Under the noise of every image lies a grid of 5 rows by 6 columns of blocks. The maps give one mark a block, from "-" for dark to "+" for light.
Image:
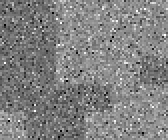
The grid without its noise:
- - + + + +
- - + + + +
- - + + + -
- - - - + +
+ - - + + +
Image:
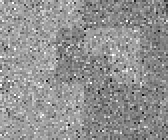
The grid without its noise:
+ + + - - -
+ + - + + -
+ + - - + -
+ + + - - -
+ + + - - -
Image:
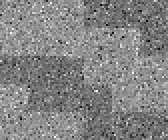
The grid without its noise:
+ + + - - -
+ + + + + -
- - - + + +
+ - - - + +
+ + + - - -
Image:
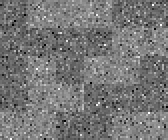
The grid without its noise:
- + + + - -
- - - - + +
- + - + + -
- + + - - -
+ + - - + +
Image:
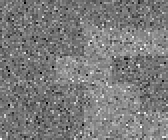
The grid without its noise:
- - - - - -
- - - + + +
- - + + - -
- - - + + -
- - - + + +
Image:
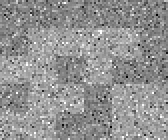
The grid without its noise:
- - - - - -
- + + + + -
+ + - + - -
- + + - + +
+ + - - + +
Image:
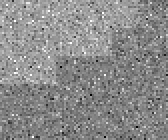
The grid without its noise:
+ + + + + -
+ + + + - -
+ + - - - -
- - - - - -
- - - - - -
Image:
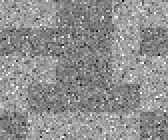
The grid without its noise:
+ + - - + +
- - - - + -
+ + - - + +
+ - - - - +
- + + + + -
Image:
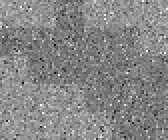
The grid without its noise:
+ + - + + +
- - - - - +
+ - - - - -
+ + + - - -
+ + + + - -
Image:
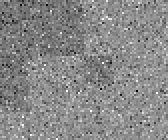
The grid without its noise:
- - - + + +
- - - + + +
- + + - + +
- + + + + +
+ + + + + +
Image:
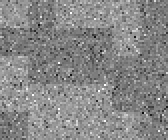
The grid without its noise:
+ - + + + -
- - - - + -
+ - - - - -
+ + + + - -
- + + + + -
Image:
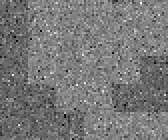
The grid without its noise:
- + + + + +
- + + + + +
- + + + + -
- - + + - -
- - - + + +
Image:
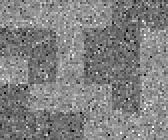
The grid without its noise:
+ + + + - -
- - + - - +
+ - + - - +
- + + + - +
- - - + + +
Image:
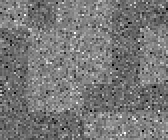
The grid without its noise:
+ - + + - -
- + + + - +
- + + + - +
- + + - - -
- - - + + +
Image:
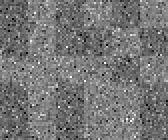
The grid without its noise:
- + - + - +
- + - - + -
+ + + + - +
- + - + + -
- + - + + -
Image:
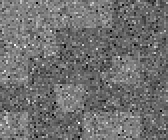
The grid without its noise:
+ + + + - -
+ + - - - -
+ - - - + -
- - + - - -
+ - - + + -
